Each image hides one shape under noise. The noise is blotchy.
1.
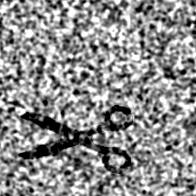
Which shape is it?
pair of scissors
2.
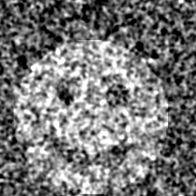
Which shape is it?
smiling face
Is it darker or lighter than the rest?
lighter
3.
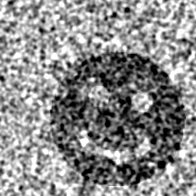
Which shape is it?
smiling face
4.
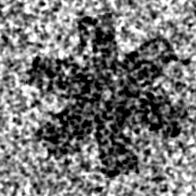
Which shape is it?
asterisk
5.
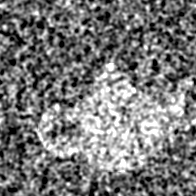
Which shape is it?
teapot
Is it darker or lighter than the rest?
lighter
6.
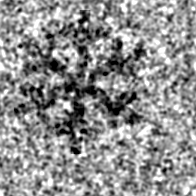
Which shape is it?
snowflake
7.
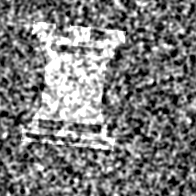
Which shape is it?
chess rook
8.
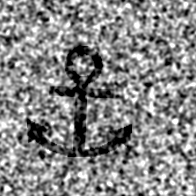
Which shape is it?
anchor
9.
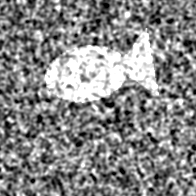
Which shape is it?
fish
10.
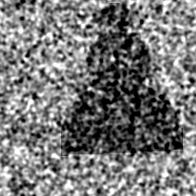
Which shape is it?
chess pawn
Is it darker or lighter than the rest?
darker
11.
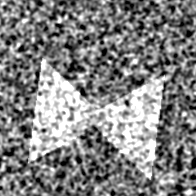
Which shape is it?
bow tie
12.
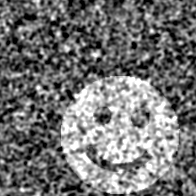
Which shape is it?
smiling face
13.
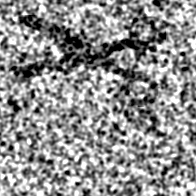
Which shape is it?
pair of scissors
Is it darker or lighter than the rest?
darker
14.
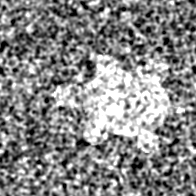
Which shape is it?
turtle
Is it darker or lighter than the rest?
lighter
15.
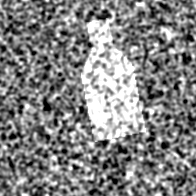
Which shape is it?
bottle
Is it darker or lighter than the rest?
lighter
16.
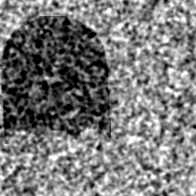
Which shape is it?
ghost
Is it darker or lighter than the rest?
darker
